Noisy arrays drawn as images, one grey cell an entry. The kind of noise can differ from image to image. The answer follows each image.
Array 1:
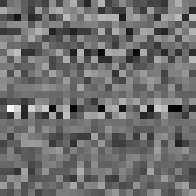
rows of uneven size
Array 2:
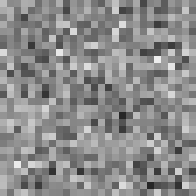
low rank plus noise
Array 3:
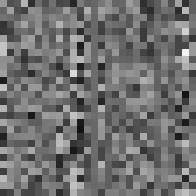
columns of uneven size
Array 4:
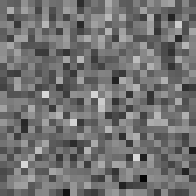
independent entries
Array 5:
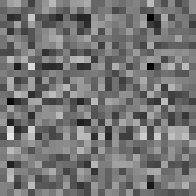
low rank plus noise
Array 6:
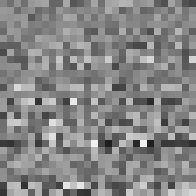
rows of uneven size
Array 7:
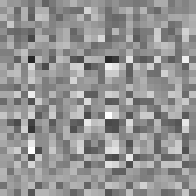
low rank plus noise
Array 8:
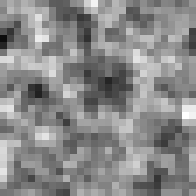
blotchy
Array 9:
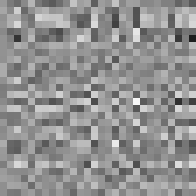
low rank plus noise
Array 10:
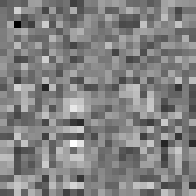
low rank plus noise
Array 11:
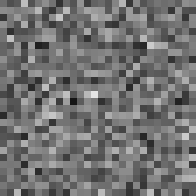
low rank plus noise
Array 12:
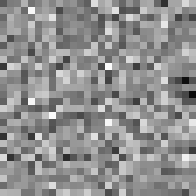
low rank plus noise
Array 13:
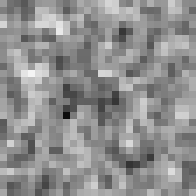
blotchy
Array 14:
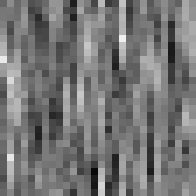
streaked along the columns
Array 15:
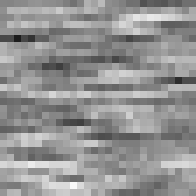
streaked along the rows
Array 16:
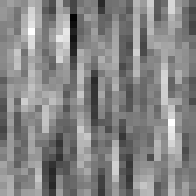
streaked along the columns
